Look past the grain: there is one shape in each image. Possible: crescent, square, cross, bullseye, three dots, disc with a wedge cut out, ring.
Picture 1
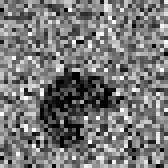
disc with a wedge cut out
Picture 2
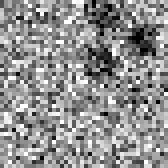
three dots
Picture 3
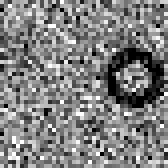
ring
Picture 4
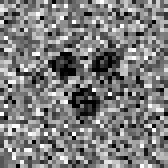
three dots
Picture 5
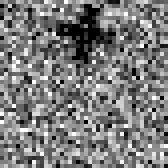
cross
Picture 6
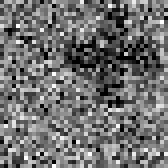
cross
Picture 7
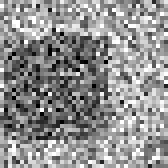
square
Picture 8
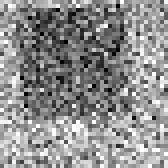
square
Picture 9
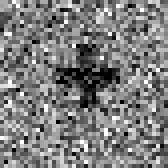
cross
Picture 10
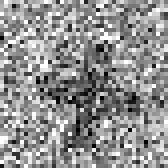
cross
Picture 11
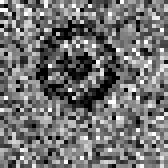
bullseye
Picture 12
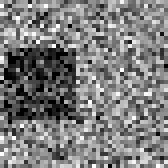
square
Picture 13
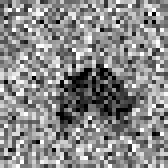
disc with a wedge cut out
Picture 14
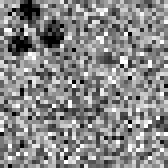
three dots
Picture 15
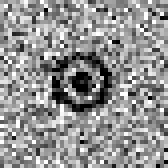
bullseye
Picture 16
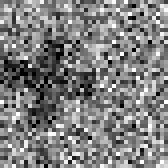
cross
